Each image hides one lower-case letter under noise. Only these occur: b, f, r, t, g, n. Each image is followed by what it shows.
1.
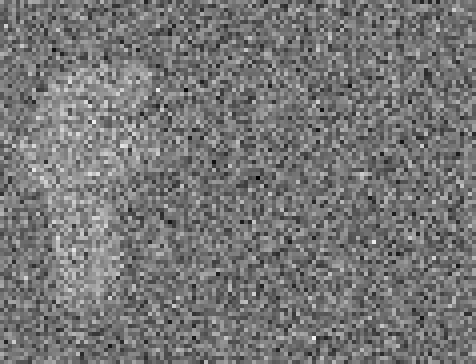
f
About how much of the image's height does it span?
two thirds
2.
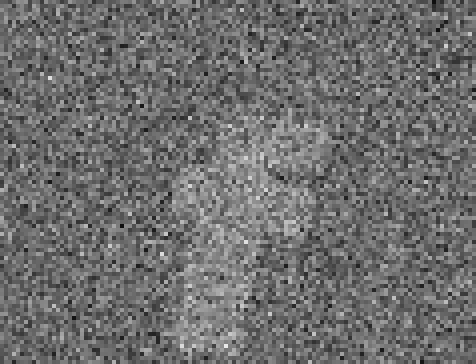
f
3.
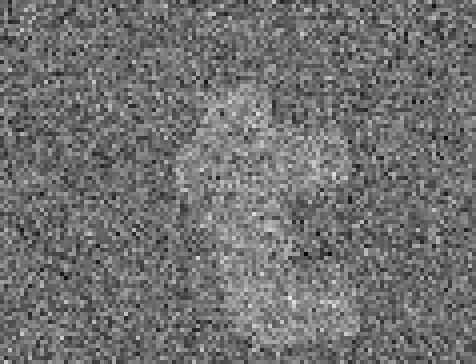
t
